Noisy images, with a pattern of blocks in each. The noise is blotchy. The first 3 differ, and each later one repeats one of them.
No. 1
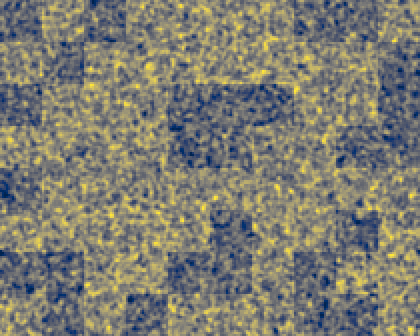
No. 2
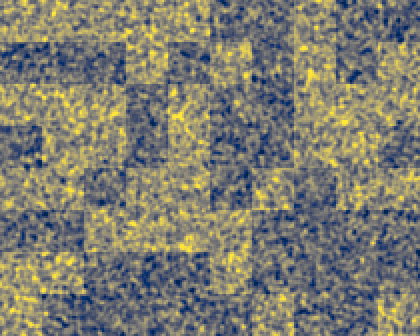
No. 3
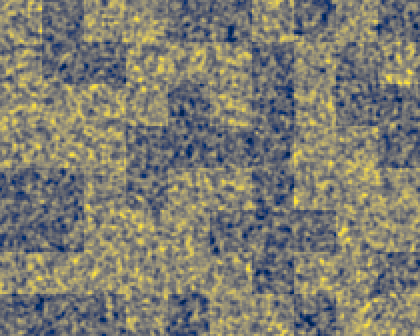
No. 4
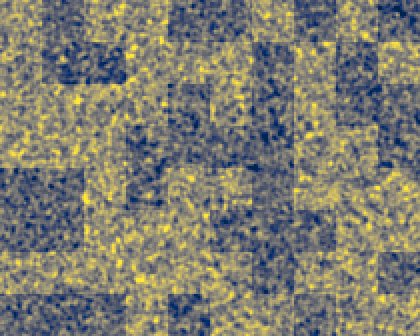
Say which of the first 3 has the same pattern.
3
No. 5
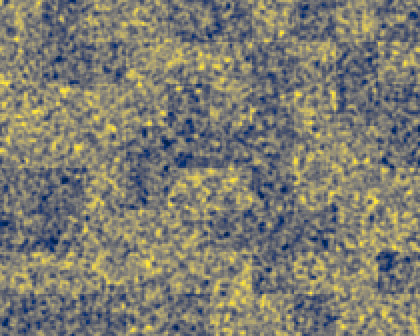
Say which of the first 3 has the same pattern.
3
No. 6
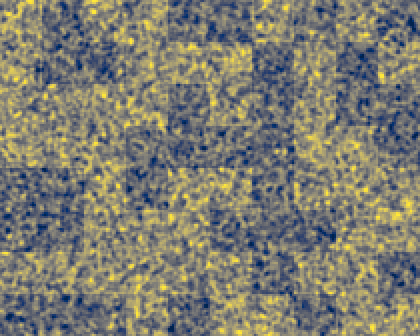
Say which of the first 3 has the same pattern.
3
